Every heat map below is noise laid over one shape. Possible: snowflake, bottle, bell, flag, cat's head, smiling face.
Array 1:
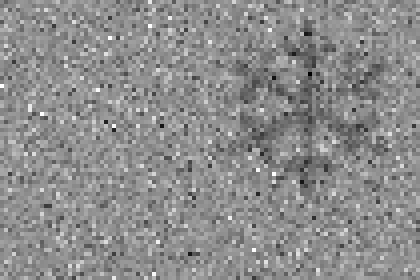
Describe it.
dark snowflake
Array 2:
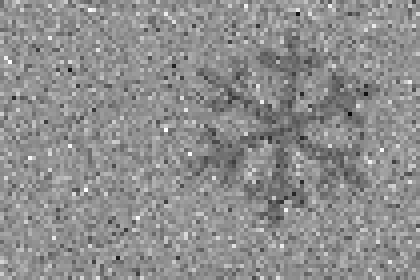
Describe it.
dark snowflake
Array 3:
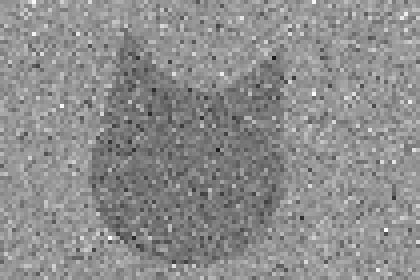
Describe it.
dark cat's head
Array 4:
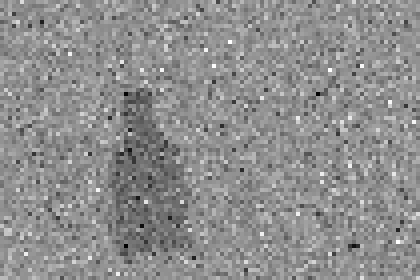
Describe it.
dark bottle
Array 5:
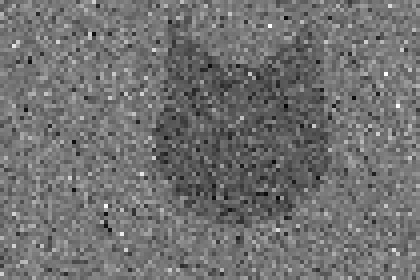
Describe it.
dark cat's head
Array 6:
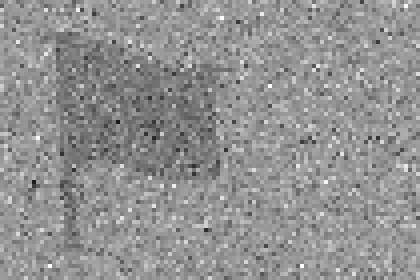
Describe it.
dark flag
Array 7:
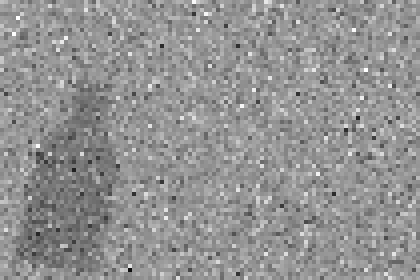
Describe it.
dark bottle
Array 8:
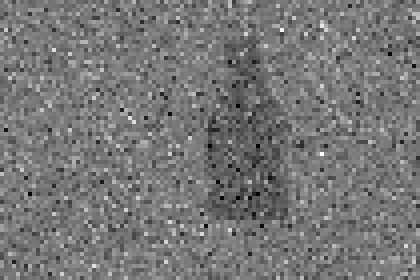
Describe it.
dark bottle
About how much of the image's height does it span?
two thirds
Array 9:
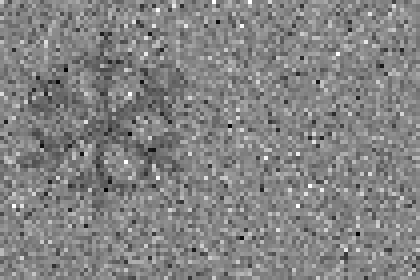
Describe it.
dark snowflake
